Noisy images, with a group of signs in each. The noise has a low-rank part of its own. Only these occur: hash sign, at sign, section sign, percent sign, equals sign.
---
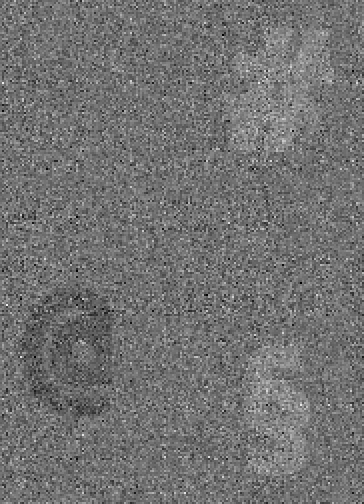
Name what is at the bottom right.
section sign
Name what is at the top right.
hash sign
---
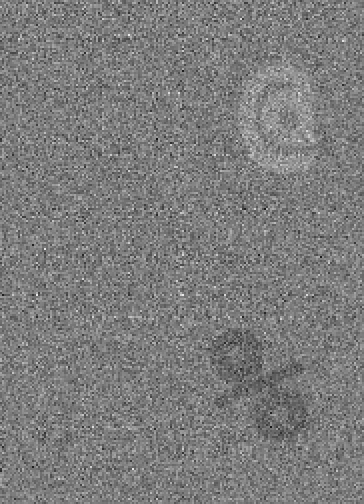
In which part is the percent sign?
bottom right
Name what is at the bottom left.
nothing
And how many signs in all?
2
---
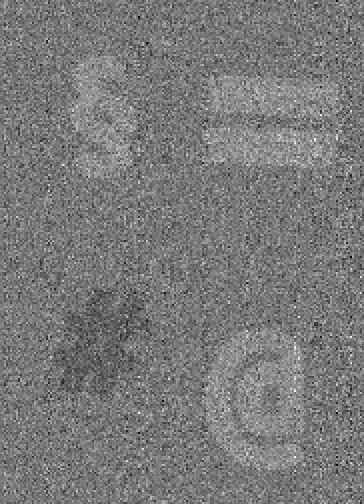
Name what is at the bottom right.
at sign
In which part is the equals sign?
top right
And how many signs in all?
4
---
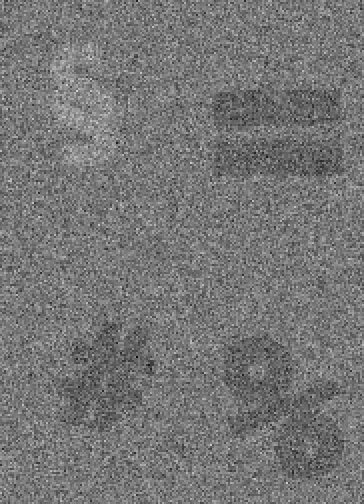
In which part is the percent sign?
bottom right
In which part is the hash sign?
bottom left
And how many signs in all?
4
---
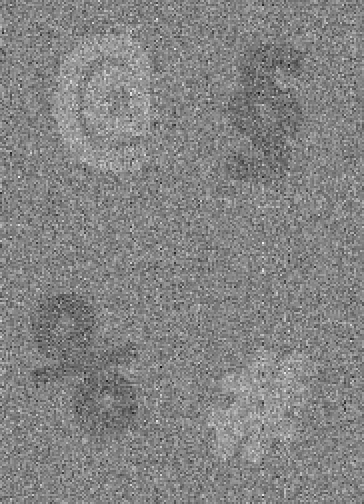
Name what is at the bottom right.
hash sign
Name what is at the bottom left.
percent sign
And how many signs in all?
4
